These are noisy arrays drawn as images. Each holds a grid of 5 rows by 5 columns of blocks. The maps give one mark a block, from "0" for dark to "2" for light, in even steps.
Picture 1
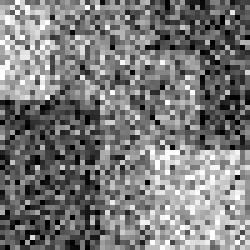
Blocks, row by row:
2 1 1 0 0
2 1 1 1 0
0 0 1 1 0
0 0 1 2 2
0 0 1 2 2
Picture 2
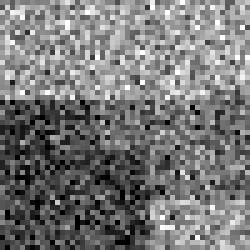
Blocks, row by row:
2 2 2 2 2
2 2 2 2 2
0 0 1 1 1
0 0 0 1 1
0 0 0 2 2
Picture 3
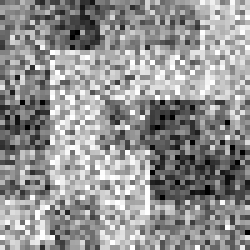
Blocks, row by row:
1 0 1 1 2
1 2 2 2 2
0 2 1 0 1
1 2 2 0 0
2 1 2 1 1
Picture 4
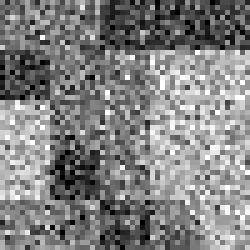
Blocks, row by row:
1 1 0 0 0
0 1 1 2 2
2 1 1 2 2
2 0 1 2 2
1 1 0 1 2
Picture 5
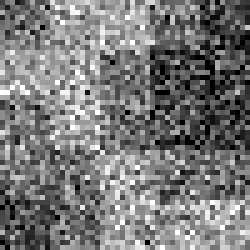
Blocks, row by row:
1 2 2 1 0
2 2 1 0 0
1 2 1 0 0
1 1 2 1 1
0 1 2 2 2
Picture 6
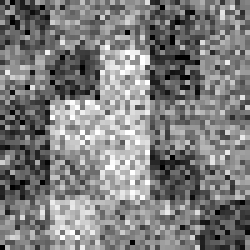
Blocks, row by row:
0 1 1 0 1
1 0 2 0 1
0 2 2 1 1
0 1 2 0 1
1 2 1 1 0
